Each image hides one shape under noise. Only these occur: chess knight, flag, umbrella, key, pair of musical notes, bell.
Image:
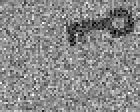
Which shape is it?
key
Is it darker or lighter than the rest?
darker
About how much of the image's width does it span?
half
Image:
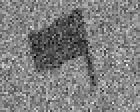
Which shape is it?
flag
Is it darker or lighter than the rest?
darker
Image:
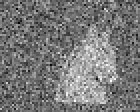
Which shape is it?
chess knight
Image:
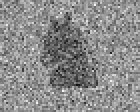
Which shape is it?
chess knight
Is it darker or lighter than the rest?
darker
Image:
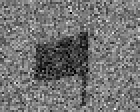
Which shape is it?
flag
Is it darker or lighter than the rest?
darker
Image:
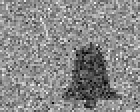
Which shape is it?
bell
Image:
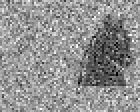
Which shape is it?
chess knight
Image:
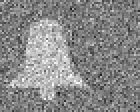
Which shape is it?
bell
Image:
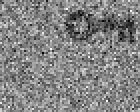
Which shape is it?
key
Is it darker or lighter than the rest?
darker
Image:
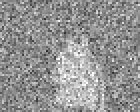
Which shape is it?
chess knight
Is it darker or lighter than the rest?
lighter
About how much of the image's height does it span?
two thirds
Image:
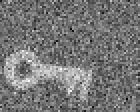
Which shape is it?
key
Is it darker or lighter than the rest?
lighter
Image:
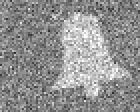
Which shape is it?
bell
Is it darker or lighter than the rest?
lighter
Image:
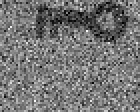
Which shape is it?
key
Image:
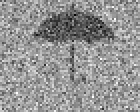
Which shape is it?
umbrella
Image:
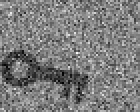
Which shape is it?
key
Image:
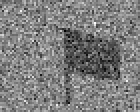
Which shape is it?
flag
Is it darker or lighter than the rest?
darker
